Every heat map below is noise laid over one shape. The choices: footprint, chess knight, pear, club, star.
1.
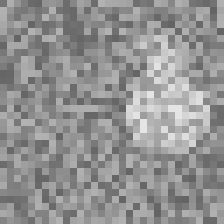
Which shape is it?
pear
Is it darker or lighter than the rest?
lighter
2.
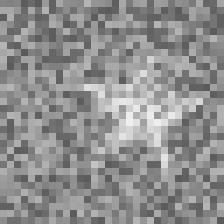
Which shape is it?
star
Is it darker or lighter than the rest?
lighter
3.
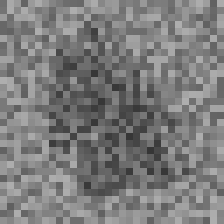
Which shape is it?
chess knight
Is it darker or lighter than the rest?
darker
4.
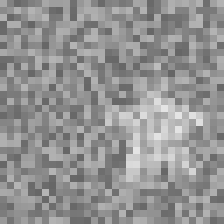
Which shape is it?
star
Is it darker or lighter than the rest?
lighter
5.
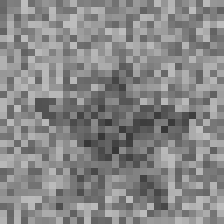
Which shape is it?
star
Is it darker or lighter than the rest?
darker
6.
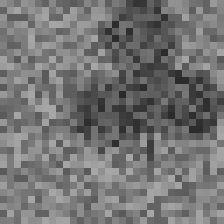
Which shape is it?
club
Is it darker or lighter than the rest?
darker
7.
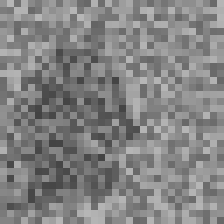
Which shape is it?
chess knight
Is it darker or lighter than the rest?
darker
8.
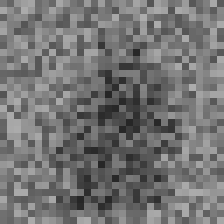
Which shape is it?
chess knight
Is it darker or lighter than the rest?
darker
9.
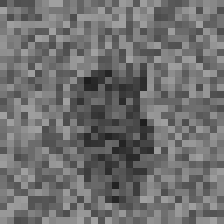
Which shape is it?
footprint
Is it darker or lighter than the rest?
darker
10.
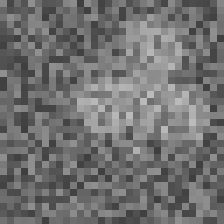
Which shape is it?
club
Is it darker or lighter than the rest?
lighter
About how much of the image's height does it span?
two thirds
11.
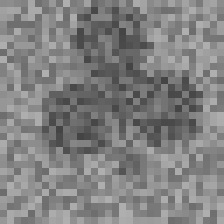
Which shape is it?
club
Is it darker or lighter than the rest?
darker
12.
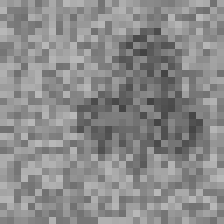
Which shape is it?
club
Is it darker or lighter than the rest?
darker
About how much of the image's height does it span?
two thirds
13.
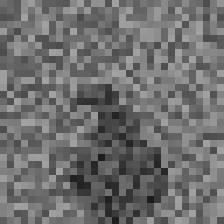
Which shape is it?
pear
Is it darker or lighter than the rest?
darker
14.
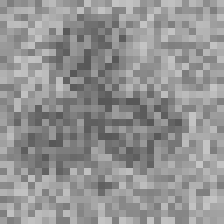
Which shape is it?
club
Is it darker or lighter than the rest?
darker
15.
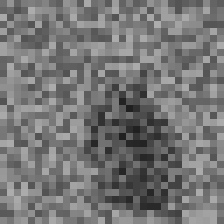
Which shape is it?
chess knight
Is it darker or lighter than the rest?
darker
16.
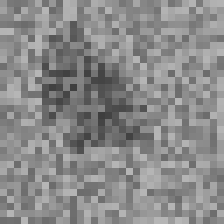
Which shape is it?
chess knight
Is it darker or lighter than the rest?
darker
